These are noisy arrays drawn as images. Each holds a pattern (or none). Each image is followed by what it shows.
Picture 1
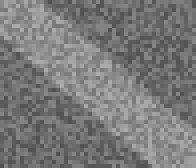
a diagonal band
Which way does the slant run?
top left to bottom right
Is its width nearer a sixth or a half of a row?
a half
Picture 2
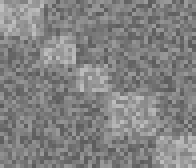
blocks along the diagonal
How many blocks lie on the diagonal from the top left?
5
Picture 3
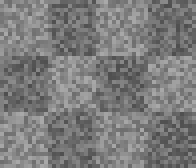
a checkerboard
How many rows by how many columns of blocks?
3 by 4
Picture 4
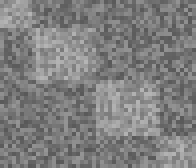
blocks along the diagonal
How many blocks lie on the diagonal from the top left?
4
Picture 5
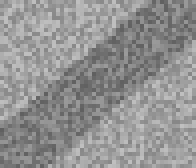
a diagonal band
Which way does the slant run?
bottom left to top right
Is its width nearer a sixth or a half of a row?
a half
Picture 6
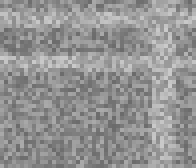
bands of rows crossing bands of columns
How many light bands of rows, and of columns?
2 and 1
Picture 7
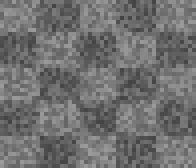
a checkerboard
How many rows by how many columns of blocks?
5 by 5
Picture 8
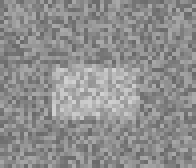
one block
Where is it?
centre
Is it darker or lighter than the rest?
lighter
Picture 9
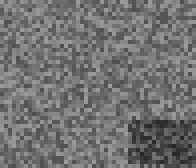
one block
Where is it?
bottom right
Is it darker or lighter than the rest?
darker
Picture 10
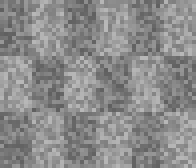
a checkerboard
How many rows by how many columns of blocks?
3 by 6
